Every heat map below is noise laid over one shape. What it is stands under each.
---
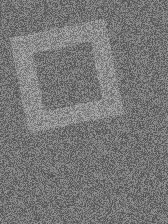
square frame
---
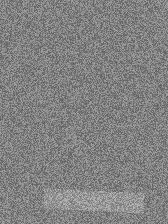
bar
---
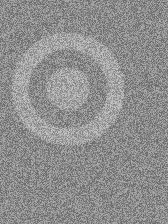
bullseye
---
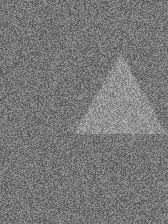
triangle
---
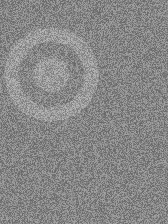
bullseye
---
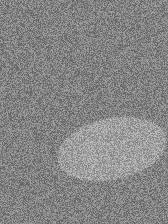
ellipse
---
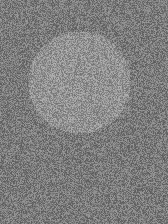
disc
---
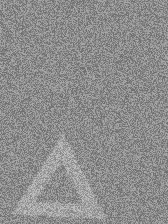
triangle frame
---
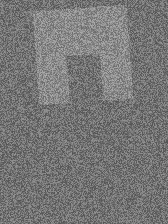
square with a notch
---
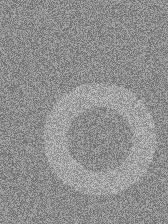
ring
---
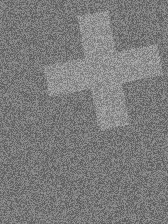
cross
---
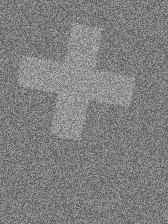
cross
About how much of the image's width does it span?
two thirds
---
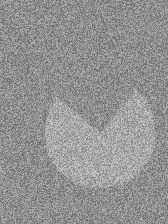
disc with a wedge cut out
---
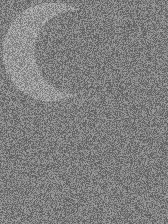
crescent
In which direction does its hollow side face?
right
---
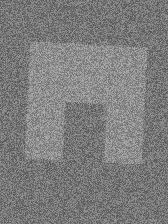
square with a notch
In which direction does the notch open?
down
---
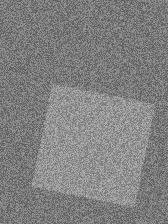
square
